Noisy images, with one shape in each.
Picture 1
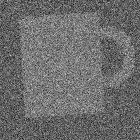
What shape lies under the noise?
cup
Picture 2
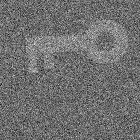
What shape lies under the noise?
key
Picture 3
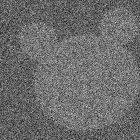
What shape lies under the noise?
bear's head
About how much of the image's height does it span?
nearly all
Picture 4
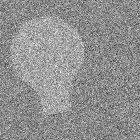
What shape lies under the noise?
light bulb
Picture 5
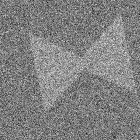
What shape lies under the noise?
bow tie
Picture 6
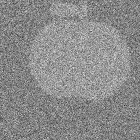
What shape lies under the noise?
apple
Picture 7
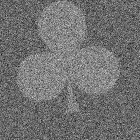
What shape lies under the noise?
club
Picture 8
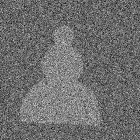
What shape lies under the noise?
chess pawn
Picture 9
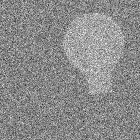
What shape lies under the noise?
light bulb
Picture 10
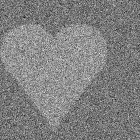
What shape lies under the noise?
heart
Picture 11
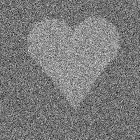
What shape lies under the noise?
heart
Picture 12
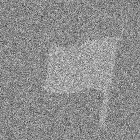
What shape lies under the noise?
flag
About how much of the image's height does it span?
two thirds
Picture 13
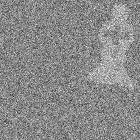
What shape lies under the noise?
chess bishop
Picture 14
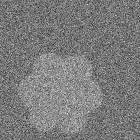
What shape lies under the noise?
flower
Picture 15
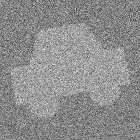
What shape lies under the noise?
car
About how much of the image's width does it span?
nearly all
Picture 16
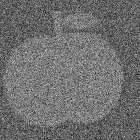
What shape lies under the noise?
apple
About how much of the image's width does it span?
nearly all
